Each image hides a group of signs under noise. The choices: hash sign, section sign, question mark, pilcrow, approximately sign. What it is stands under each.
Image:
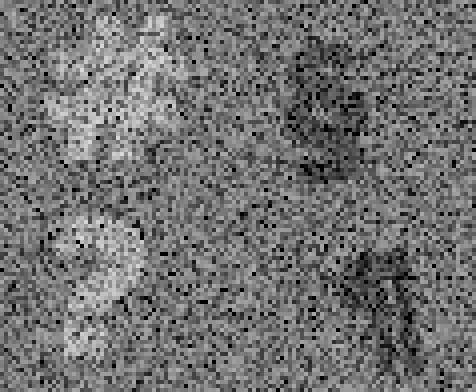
top left: light hash sign; top right: dark section sign; bottom left: light question mark; bottom right: dark pilcrow
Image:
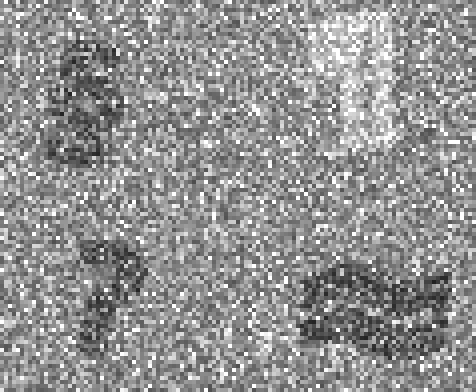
top left: dark section sign; top right: light pilcrow; bottom left: dark question mark; bottom right: dark approximately sign
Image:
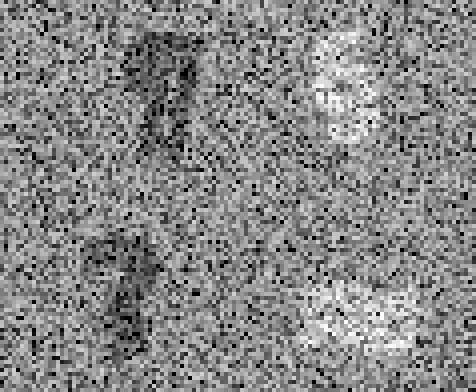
top left: dark pilcrow; top right: light section sign; bottom left: dark question mark; bottom right: light approximately sign
